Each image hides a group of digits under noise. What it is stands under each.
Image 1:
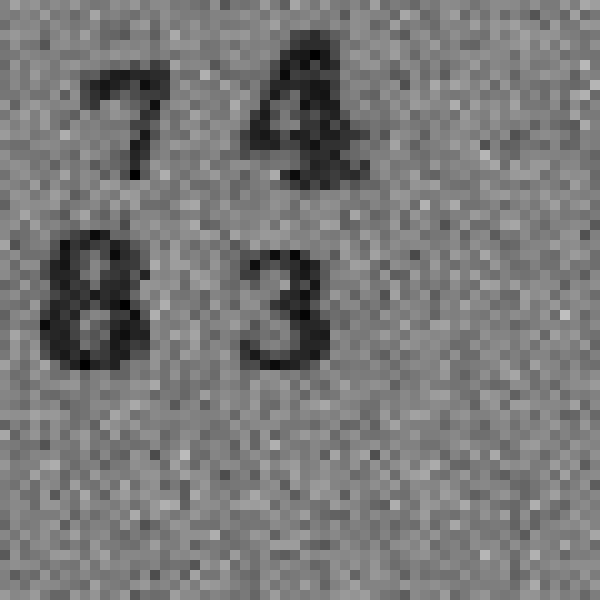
top left: 7; top middle: 4; middle left: 8; centre: 3
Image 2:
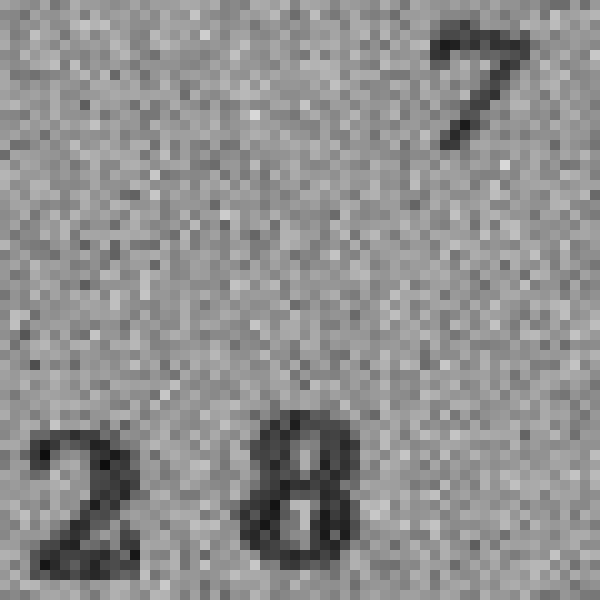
top right: 7; bottom left: 2; bottom middle: 8
